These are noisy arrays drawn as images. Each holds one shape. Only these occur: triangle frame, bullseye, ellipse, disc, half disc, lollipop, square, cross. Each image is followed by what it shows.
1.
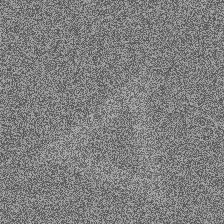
triangle frame
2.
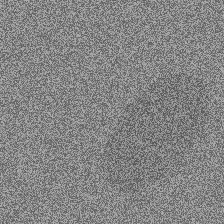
ellipse
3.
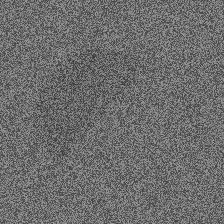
half disc
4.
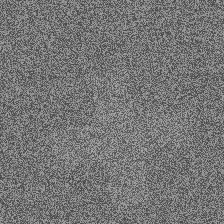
cross
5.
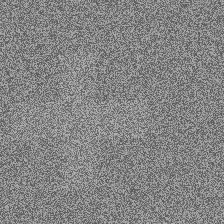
cross
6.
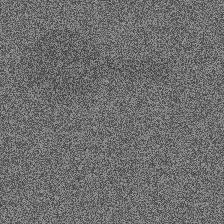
lollipop
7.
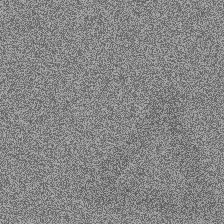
triangle frame
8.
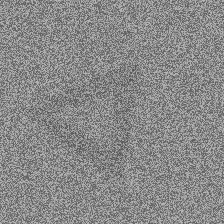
triangle frame
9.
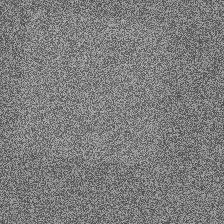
square
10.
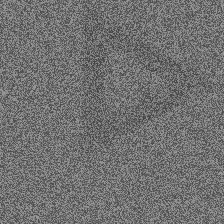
triangle frame
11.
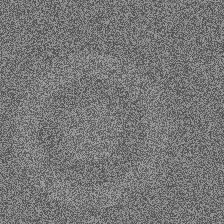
bullseye
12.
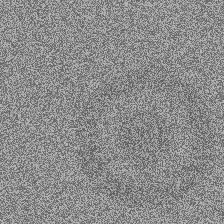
bullseye
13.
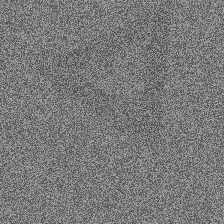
triangle frame
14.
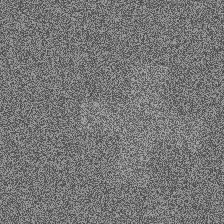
cross
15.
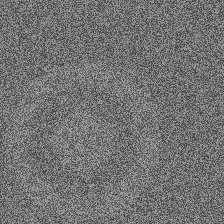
bullseye
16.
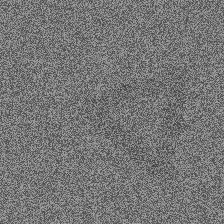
triangle frame
